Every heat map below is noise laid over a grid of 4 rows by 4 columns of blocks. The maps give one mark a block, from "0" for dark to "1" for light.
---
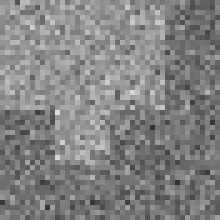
1110
1110
0100
0000
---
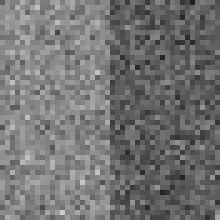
1100
1100
1100
1100
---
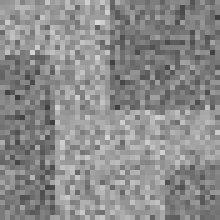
1100
0100
0111
0110
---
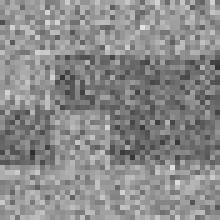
1111
1000
0100
1111
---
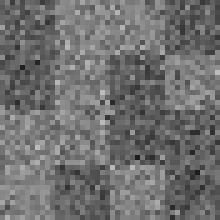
0110
0101
1100
1010
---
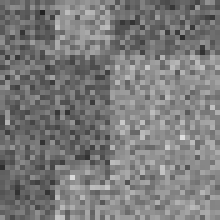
0100
0011
0011
0111
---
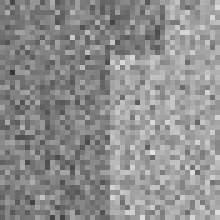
0001
0011
0011
0011
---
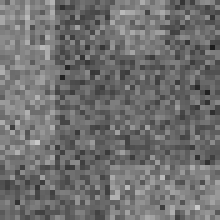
1010
1000
1000
0011
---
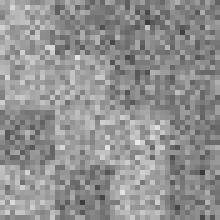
1000
1100
0110
1010
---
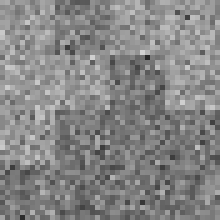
1011
1101
1000
0000
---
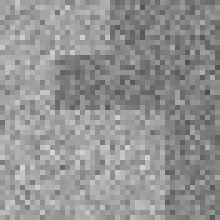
1100
1000
1110
1110
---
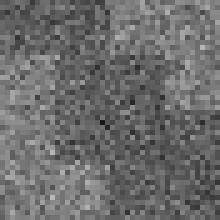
0011
1001
1000
1100
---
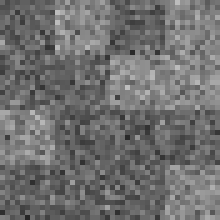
0101
0011
1000
0001
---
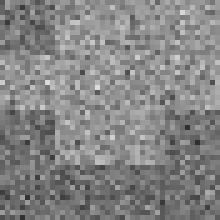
0111
1111
0110
0000
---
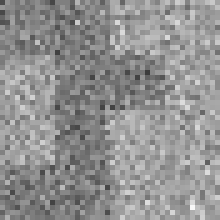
0011
1001
1011
0011
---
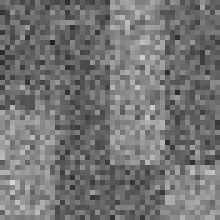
0010
0010
1010
1001
